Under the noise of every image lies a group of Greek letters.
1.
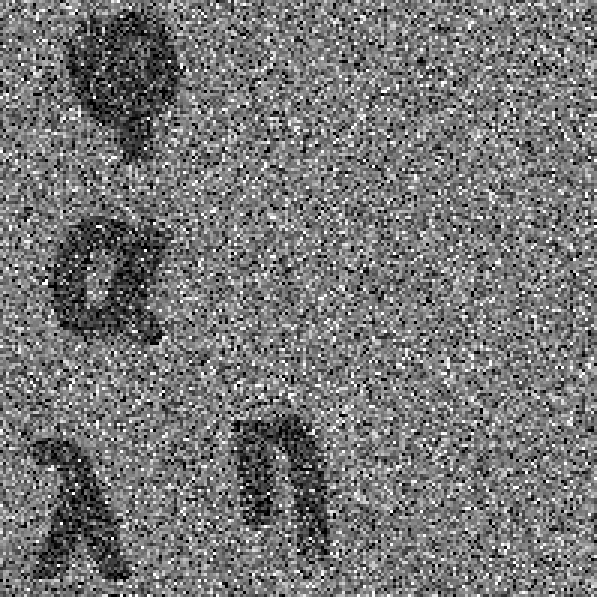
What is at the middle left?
alpha
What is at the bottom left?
lambda
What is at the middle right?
nothing
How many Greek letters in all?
4
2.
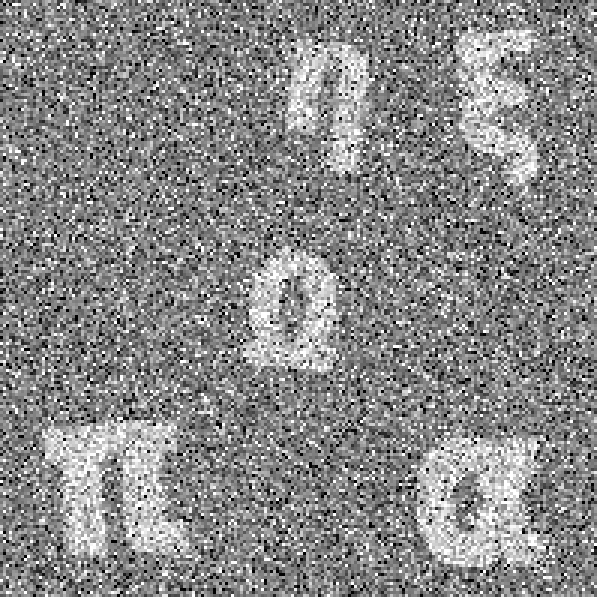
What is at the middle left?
nothing
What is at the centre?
omega
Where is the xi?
top right
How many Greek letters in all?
5
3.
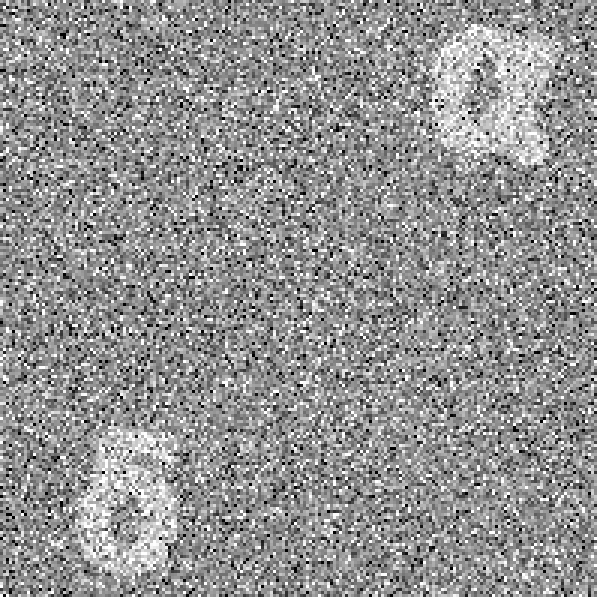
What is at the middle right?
nothing
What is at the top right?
alpha
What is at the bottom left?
delta
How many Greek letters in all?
2
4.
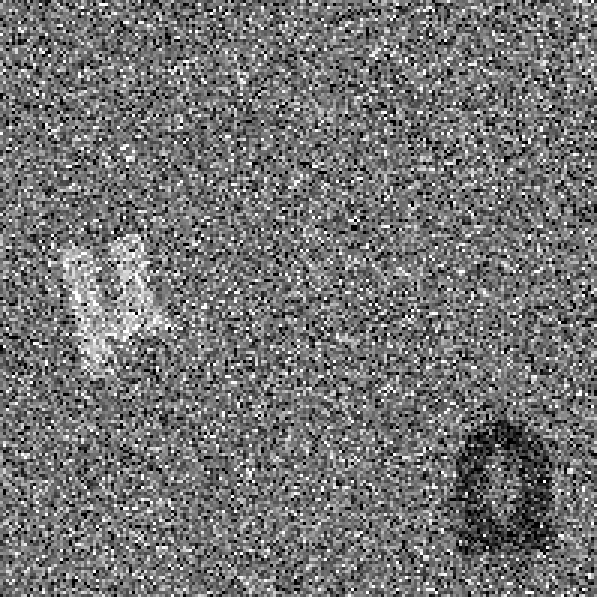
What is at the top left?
nothing
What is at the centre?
nothing
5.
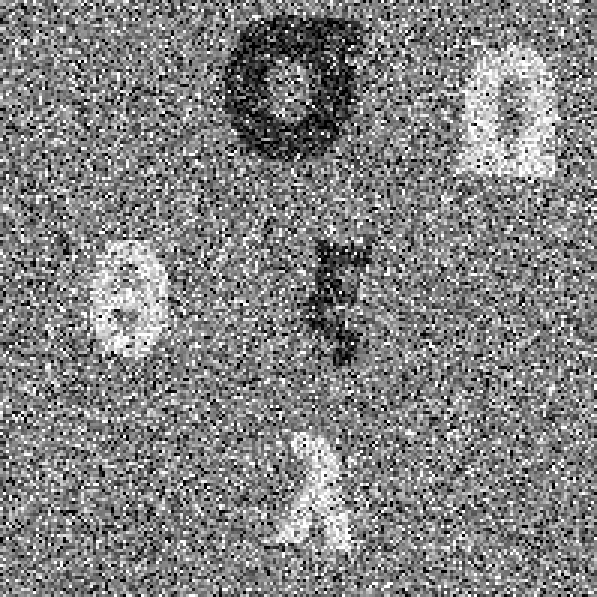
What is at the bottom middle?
lambda
